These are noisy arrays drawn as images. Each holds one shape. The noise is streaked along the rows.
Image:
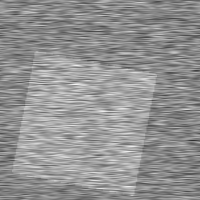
square
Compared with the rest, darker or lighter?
lighter
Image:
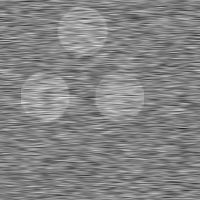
three dots
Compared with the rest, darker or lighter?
lighter
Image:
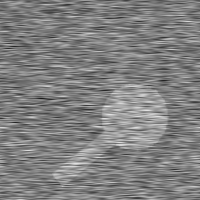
lollipop
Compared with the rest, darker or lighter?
lighter
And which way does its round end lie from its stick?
up and right
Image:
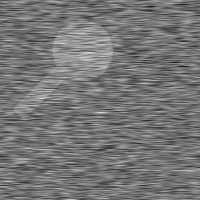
lollipop
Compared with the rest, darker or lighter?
lighter
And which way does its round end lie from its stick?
up and right
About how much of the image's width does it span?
half
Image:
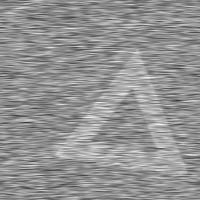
triangle frame
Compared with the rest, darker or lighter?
lighter
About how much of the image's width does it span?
two thirds
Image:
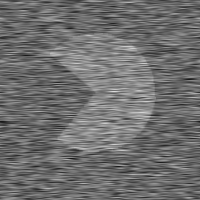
disc with a wedge cut out
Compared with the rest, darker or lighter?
lighter
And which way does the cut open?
left
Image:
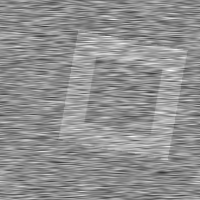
square frame
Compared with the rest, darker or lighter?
lighter
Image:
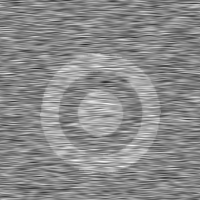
bullseye
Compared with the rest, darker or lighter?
lighter
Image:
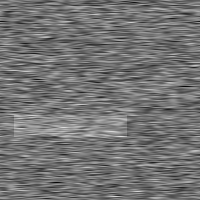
bar
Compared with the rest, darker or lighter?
lighter
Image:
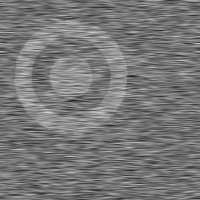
bullseye
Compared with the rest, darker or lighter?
lighter
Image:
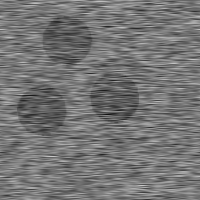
three dots
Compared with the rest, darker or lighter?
darker
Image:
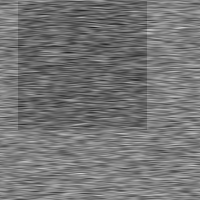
square
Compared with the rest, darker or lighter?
darker
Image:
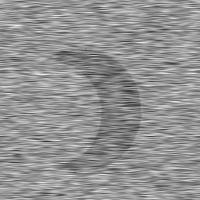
crescent
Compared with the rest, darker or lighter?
darker
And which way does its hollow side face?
left
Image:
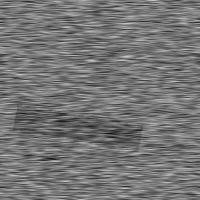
bar
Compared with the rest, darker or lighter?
darker
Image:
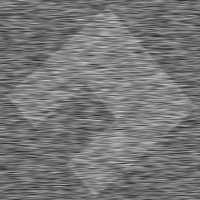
square with a notch
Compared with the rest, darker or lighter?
lighter
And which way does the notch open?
down and left
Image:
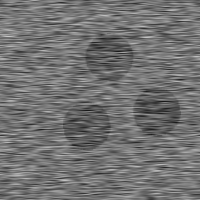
three dots
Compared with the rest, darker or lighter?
darker
